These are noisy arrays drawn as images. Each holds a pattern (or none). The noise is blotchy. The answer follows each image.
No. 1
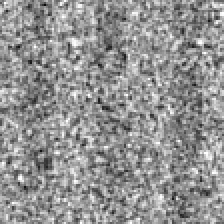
vertical stripes
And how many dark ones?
3
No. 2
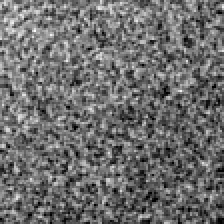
a smooth slope
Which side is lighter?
top left
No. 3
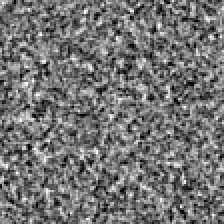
only noise
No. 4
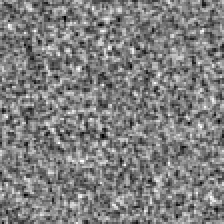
only noise
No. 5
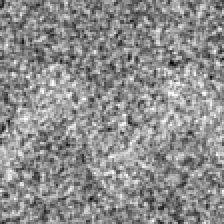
a wavy band
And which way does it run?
left to right
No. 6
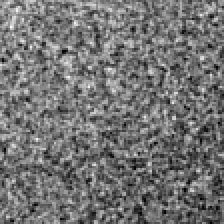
a smooth slope
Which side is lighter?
top left
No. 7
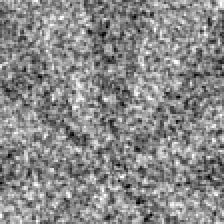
spokes from one point
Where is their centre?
bottom middle
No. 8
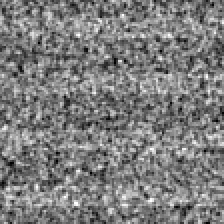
horizontal stripes
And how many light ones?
4
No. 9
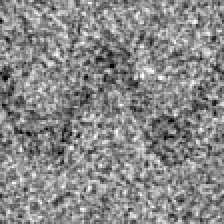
a wavy band
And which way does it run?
left to right
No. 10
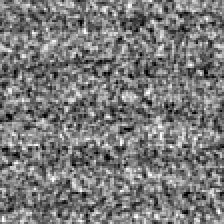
horizontal stripes
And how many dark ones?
5
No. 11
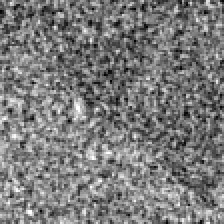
a sharp edge
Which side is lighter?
bottom left
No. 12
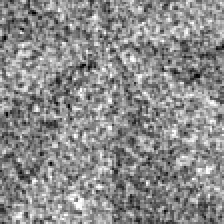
spokes from one point
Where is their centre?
top middle
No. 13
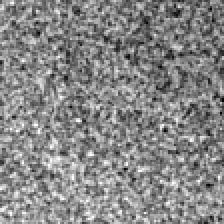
a smooth slope
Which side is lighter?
bottom left
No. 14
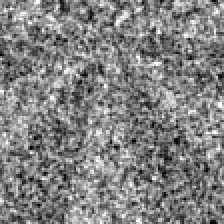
spokes from one point
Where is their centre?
top middle
